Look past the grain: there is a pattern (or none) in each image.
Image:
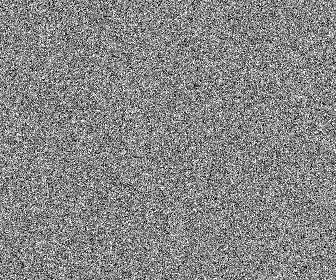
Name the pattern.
only noise
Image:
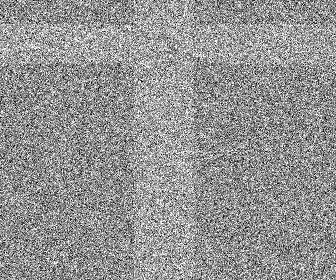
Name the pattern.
bands of rows crossing bands of columns
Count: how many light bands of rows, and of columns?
1 and 1
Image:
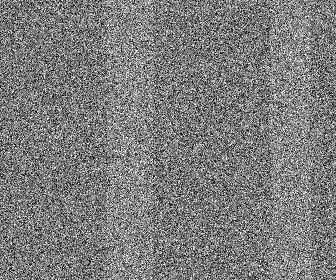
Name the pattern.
bands of columns
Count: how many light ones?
2
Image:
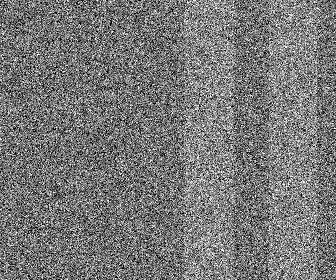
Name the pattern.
bands of columns
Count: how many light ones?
2
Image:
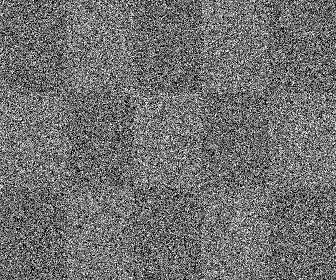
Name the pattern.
a checkerboard
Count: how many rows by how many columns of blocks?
3 by 5
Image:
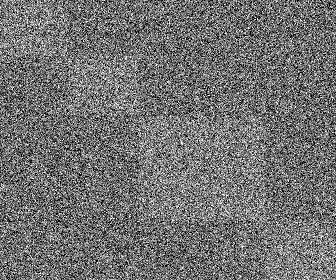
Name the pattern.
blocks along the diagonal
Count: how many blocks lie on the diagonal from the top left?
4
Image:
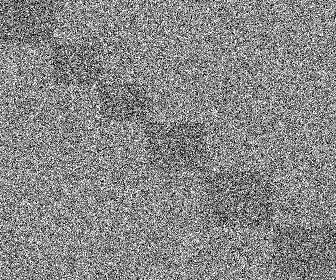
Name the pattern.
blocks along the diagonal
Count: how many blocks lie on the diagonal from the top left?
6
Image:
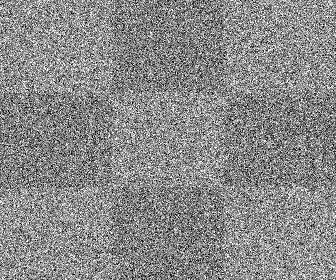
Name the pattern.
a checkerboard
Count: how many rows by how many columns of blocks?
3 by 3
